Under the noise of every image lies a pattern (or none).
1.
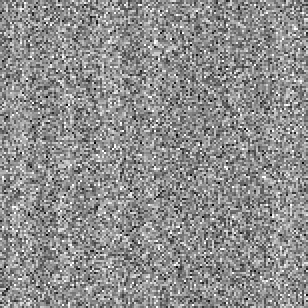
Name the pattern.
bands of columns
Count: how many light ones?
5
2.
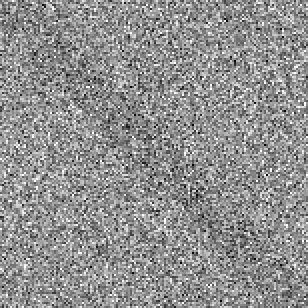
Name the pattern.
a diagonal band
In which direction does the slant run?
top left to bottom right
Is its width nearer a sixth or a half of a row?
a sixth
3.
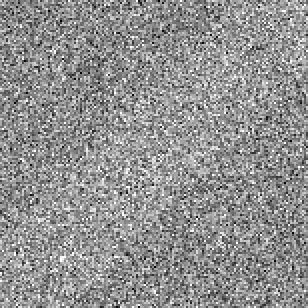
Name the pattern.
a diagonal band
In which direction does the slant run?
bottom left to top right
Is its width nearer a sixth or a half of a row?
a half
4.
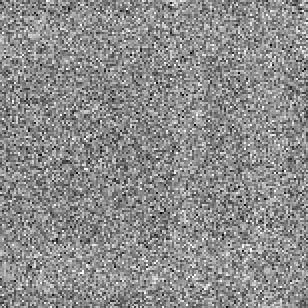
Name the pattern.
bands of rows crossing bands of columns
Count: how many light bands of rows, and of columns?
2 and 2
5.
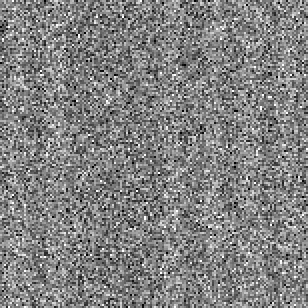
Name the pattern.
bands of columns
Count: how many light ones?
6
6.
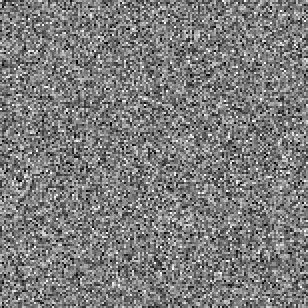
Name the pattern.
only noise
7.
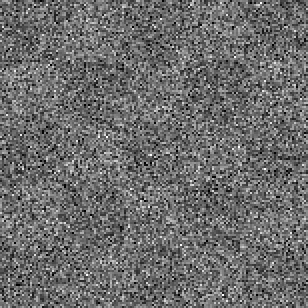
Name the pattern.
a checkerboard
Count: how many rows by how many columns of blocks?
5 by 5
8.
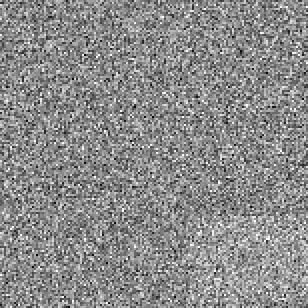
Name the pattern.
one block
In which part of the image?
bottom right
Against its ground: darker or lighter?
lighter
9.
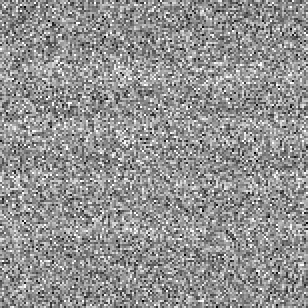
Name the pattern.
bands of rows
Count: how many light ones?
4
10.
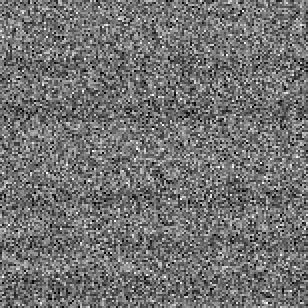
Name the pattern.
bands of rows
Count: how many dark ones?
5
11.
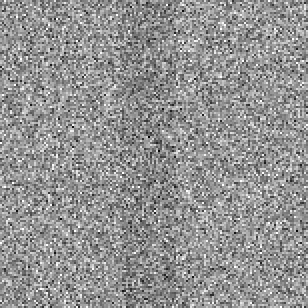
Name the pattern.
one band of columns
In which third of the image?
middle
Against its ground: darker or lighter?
darker
